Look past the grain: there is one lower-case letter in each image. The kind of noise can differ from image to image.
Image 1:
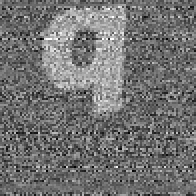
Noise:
rows of uneven size
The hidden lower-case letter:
q
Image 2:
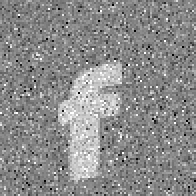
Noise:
heavy tails
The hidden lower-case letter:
f
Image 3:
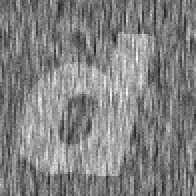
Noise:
streaked along the columns
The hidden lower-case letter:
d
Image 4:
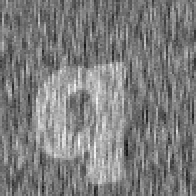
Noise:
streaked along the columns
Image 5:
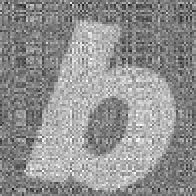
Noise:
low rank plus noise
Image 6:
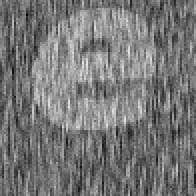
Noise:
streaked along the columns
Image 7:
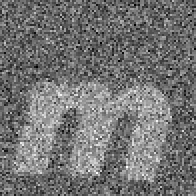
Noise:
independent entries
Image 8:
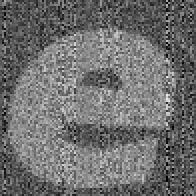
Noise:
columns of uneven size
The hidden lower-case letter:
e
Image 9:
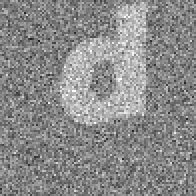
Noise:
independent entries
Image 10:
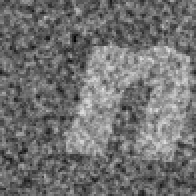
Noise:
blotchy
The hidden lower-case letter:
n
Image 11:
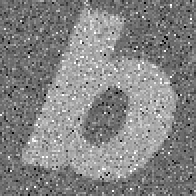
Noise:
heavy tails
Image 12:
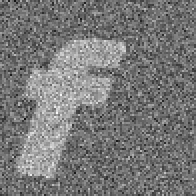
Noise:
independent entries
